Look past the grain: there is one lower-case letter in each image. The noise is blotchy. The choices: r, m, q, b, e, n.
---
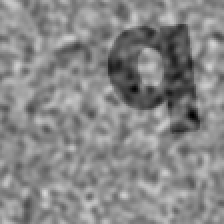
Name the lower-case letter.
q
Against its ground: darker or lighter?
darker
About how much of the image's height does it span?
half
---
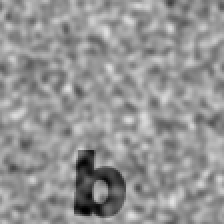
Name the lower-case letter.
b
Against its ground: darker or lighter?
darker
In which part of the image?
bottom middle
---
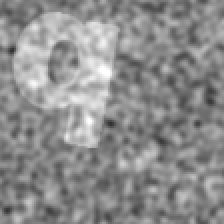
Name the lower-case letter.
q
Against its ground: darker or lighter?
lighter
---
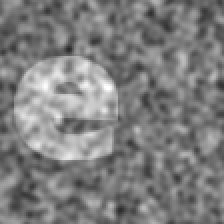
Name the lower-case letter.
e
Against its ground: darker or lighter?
lighter
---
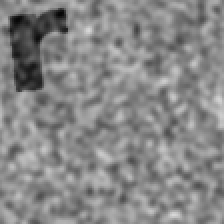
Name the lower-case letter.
r
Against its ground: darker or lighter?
darker
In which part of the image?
top left
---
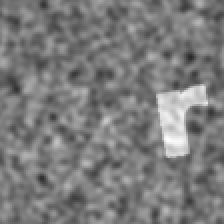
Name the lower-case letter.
r
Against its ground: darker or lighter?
lighter
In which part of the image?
middle right
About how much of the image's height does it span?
a third
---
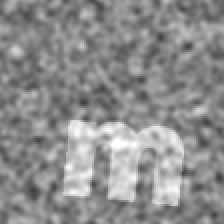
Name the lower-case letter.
m
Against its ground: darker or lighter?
lighter
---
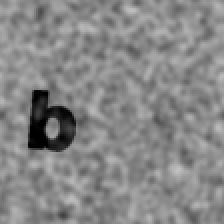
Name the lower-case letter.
b
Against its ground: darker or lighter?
darker
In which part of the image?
middle left
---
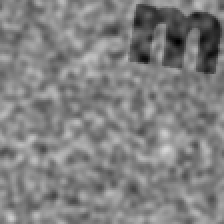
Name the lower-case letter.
m
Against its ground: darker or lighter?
darker
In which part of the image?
top right
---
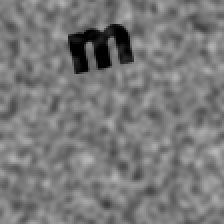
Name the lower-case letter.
m
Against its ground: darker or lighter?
darker
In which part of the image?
top middle
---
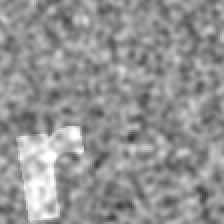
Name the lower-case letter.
r
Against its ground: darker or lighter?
lighter
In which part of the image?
bottom left
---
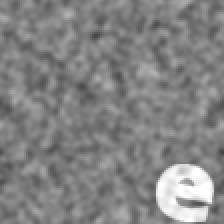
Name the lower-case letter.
e
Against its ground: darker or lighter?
lighter
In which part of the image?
bottom right
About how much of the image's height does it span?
a quarter
